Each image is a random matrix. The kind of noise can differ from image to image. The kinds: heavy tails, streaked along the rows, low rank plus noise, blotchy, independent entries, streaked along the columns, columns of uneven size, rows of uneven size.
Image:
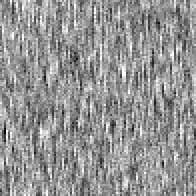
streaked along the columns
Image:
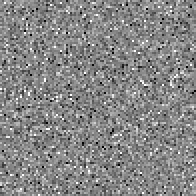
heavy tails
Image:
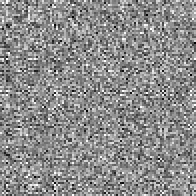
low rank plus noise
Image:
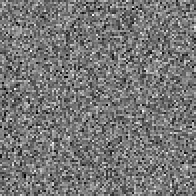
independent entries
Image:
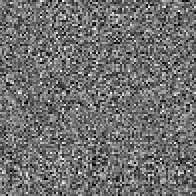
low rank plus noise
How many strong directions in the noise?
five to eight
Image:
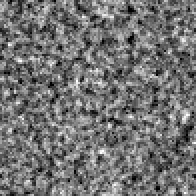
blotchy
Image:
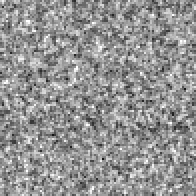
blotchy
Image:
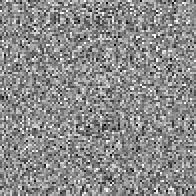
low rank plus noise
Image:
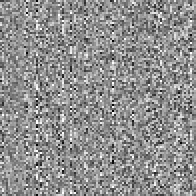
columns of uneven size
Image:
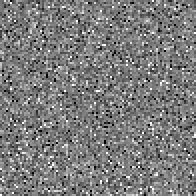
heavy tails
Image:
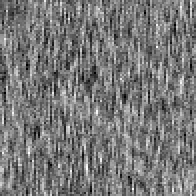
streaked along the columns
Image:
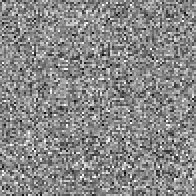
low rank plus noise
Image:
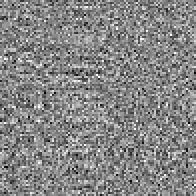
low rank plus noise
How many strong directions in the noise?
two
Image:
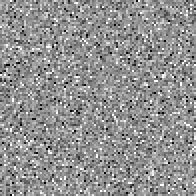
heavy tails
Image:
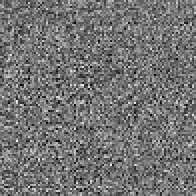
low rank plus noise
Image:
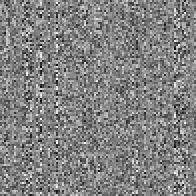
columns of uneven size
